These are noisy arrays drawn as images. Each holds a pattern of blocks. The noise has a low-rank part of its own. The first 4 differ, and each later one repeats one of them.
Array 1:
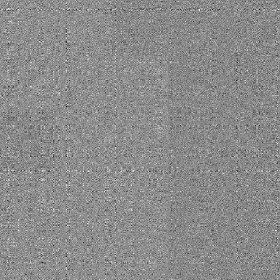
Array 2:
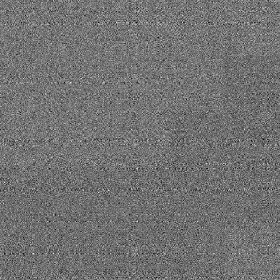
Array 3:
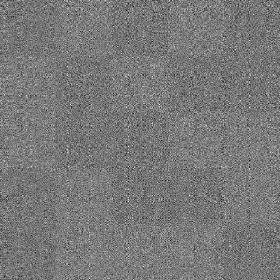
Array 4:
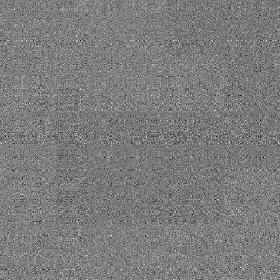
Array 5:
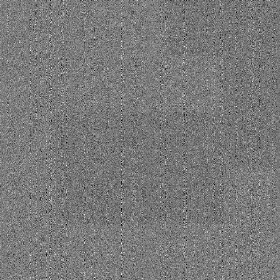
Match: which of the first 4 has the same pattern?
4
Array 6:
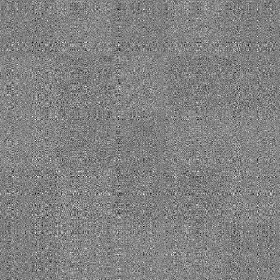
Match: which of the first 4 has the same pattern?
3
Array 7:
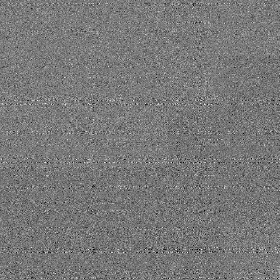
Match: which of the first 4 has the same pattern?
2
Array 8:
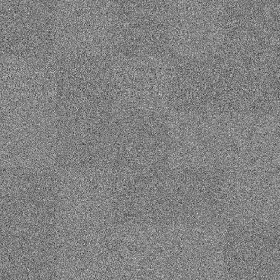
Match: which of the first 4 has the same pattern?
3
